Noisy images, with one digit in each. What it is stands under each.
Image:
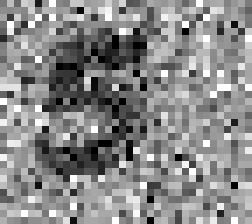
5
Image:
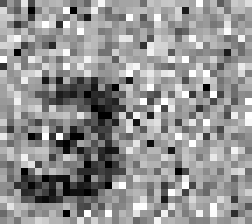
3
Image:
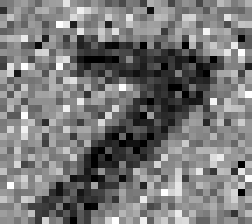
7
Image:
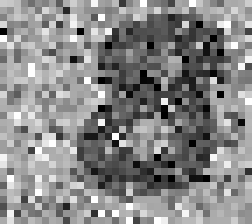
8
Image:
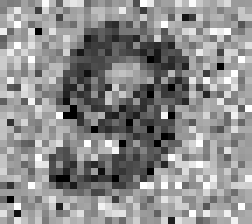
9
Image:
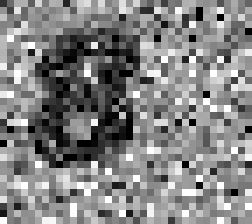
8
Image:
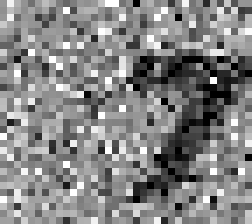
7
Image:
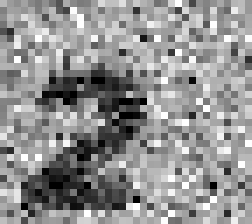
2
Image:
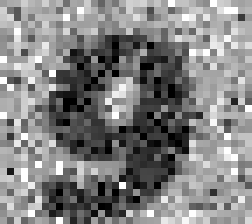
9
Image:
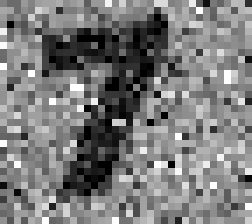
7
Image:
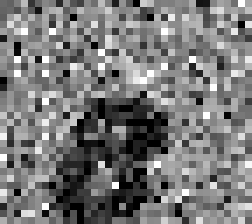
8
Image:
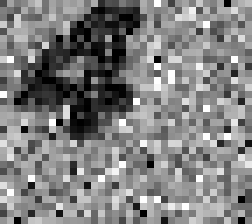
4
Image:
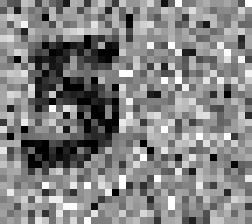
5
